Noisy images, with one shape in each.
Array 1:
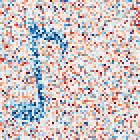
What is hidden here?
blue musical note
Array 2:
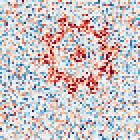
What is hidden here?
red gear
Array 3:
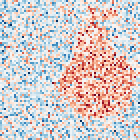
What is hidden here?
red pear
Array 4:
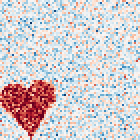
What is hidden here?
red heart, bottom left
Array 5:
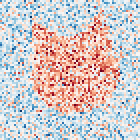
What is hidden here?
red cat's head
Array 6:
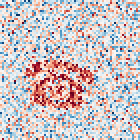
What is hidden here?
red telephone
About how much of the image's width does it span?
half
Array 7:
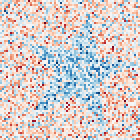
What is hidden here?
blue star
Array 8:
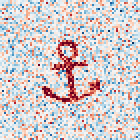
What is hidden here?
red anchor, centre
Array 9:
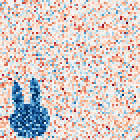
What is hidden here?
blue rabbit's head, bottom left
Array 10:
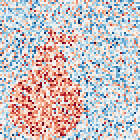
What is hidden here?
red pear
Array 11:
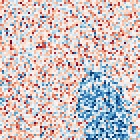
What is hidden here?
blue chess knight
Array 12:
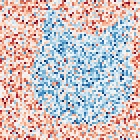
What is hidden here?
blue cat's head
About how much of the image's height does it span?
nearly all
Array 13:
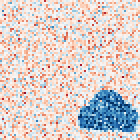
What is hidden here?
blue cloud, bottom right
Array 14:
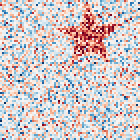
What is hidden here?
red star
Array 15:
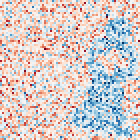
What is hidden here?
blue chess bishop
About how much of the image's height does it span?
nearly all
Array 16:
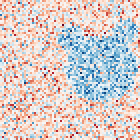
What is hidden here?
blue bear's head
